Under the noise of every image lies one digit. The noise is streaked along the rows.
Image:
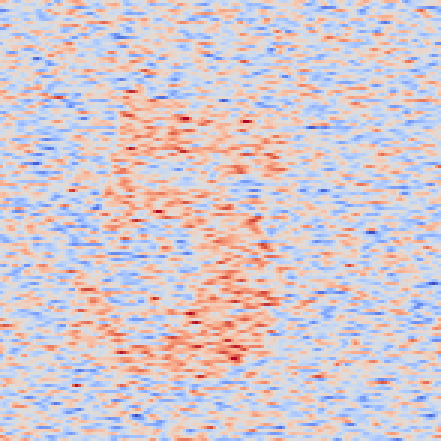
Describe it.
red 5
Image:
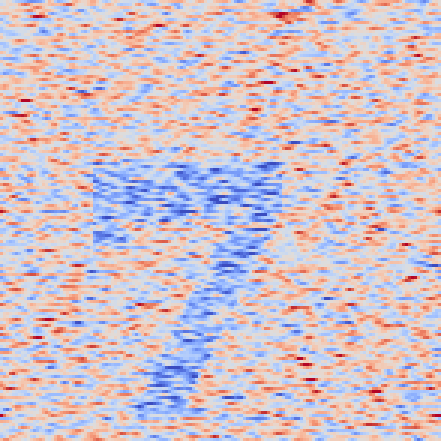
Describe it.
blue 7
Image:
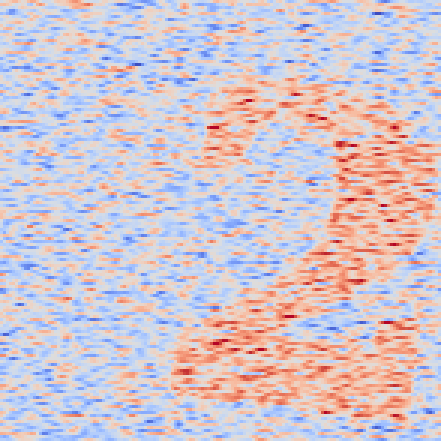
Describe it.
red 2
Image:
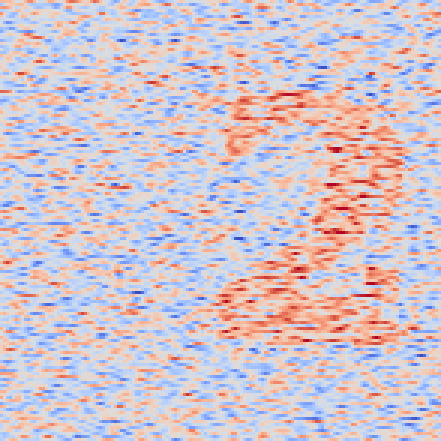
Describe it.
red 2
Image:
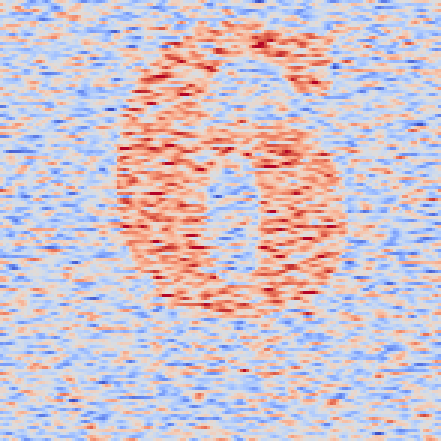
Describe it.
red 6
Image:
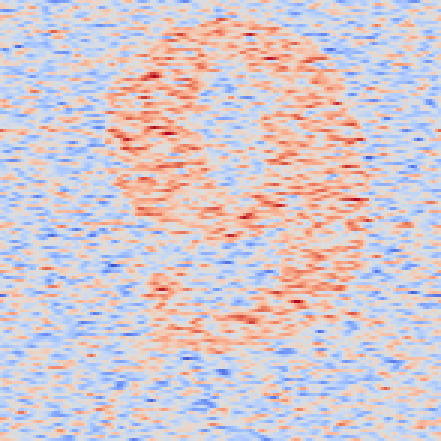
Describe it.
red 9
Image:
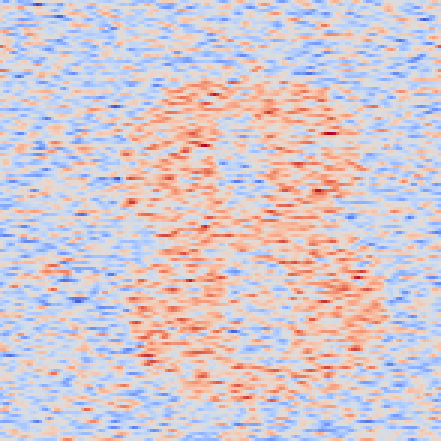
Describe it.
red 8
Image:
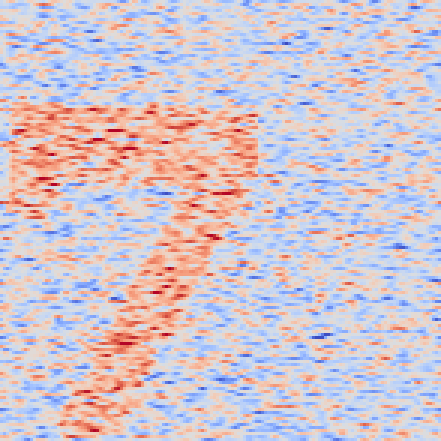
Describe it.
red 7
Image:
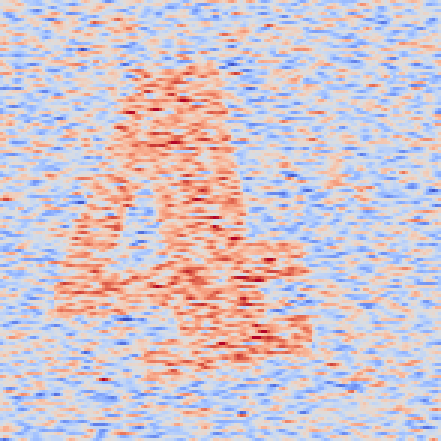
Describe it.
red 4
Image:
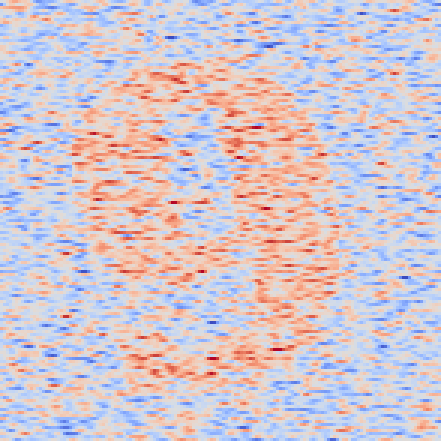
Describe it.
red 9
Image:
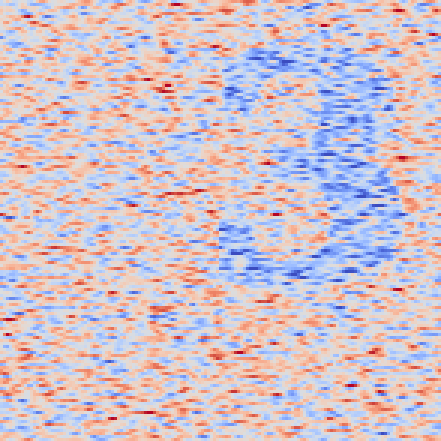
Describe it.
blue 3
